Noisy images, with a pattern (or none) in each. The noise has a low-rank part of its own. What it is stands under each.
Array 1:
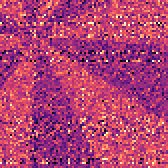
spokes from one point
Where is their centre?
top left
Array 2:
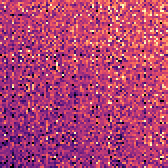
a smooth slope
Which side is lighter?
top right
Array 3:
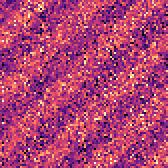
diagonal stripes
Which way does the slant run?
bottom left to top right
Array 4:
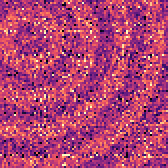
rings round one point
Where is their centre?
top left
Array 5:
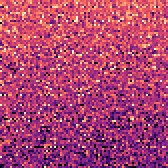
a smooth slope
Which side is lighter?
top
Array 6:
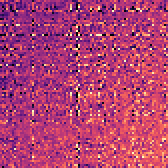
a smooth slope
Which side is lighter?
bottom right
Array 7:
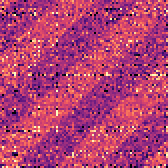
diagonal stripes
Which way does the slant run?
bottom left to top right
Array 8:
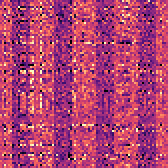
vertical stripes
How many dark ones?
4
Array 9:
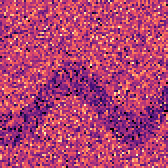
a wavy band
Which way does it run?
left to right
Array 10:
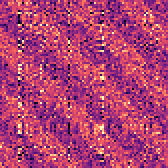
diagonal stripes
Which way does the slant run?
top left to bottom right
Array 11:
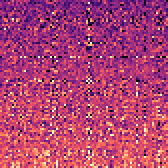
a smooth slope
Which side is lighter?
bottom
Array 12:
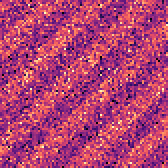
diagonal stripes
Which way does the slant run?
bottom left to top right
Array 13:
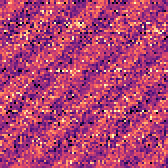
diagonal stripes
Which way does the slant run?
bottom left to top right
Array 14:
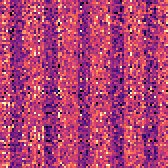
vertical stripes
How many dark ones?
5
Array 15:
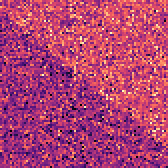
a sharp edge
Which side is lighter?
top right
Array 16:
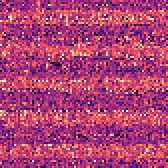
horizontal stripes
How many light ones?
5
